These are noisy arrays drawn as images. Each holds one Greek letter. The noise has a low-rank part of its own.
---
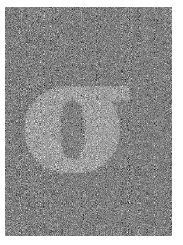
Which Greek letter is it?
sigma
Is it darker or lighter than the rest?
lighter
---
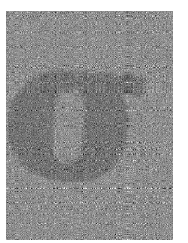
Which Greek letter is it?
sigma
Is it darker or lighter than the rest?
darker
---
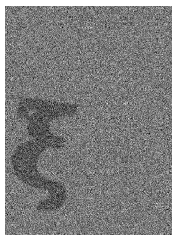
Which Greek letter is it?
xi
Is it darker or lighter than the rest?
darker
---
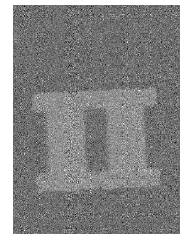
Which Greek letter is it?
pi
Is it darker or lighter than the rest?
lighter
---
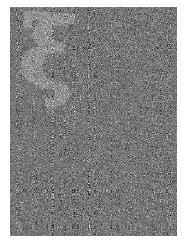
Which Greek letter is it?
xi
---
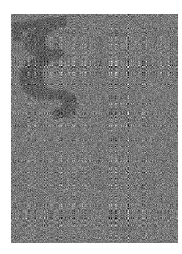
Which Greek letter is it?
xi
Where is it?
top left
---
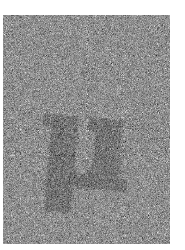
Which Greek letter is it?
mu
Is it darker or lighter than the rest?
darker
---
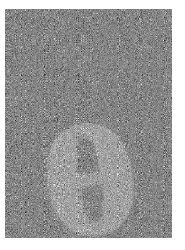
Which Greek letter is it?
theta
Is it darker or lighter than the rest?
lighter
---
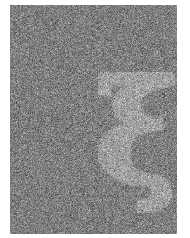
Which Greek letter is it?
xi
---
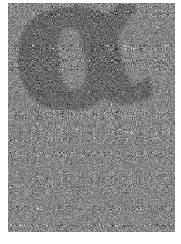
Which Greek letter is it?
alpha
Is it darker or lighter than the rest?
darker
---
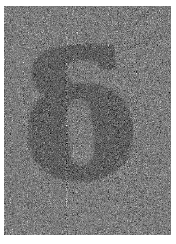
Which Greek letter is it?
delta
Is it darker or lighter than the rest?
darker
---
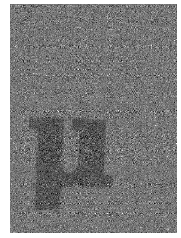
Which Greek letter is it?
mu
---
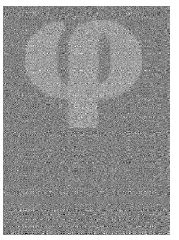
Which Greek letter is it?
phi
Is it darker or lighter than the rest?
lighter
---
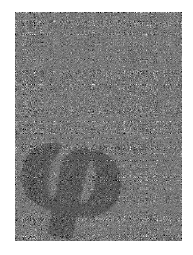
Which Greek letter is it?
phi
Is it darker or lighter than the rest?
darker
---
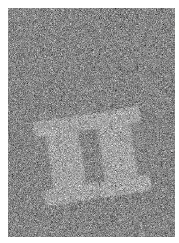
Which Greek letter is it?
pi
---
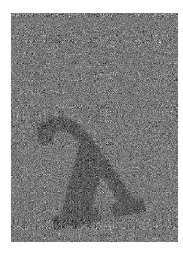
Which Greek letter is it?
lambda
